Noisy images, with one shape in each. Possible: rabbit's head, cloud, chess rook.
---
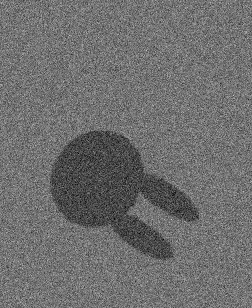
dark rabbit's head
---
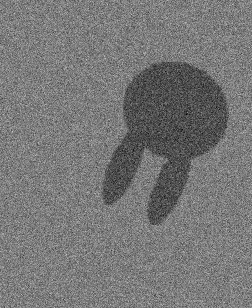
dark rabbit's head
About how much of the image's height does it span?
half
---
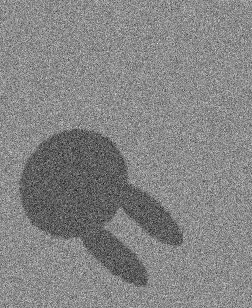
dark rabbit's head
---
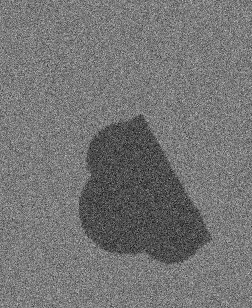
dark cloud
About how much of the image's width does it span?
half
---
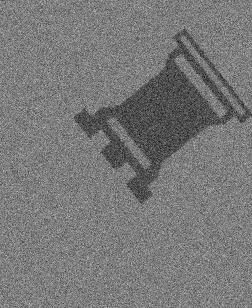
dark chess rook
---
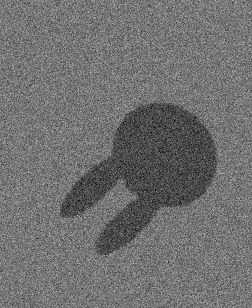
dark rabbit's head
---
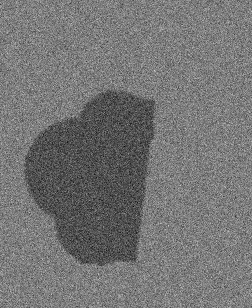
dark cloud
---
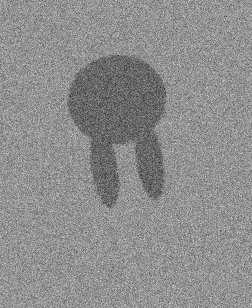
dark rabbit's head
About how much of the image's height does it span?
half
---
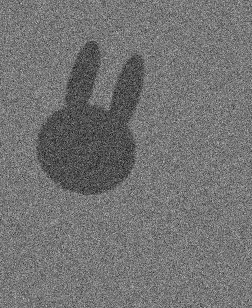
dark rabbit's head
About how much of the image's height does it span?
half
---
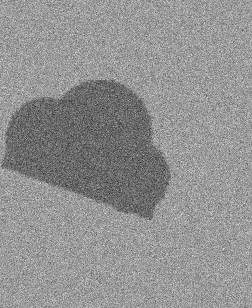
dark cloud
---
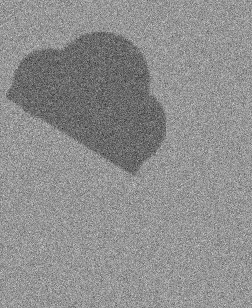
dark cloud
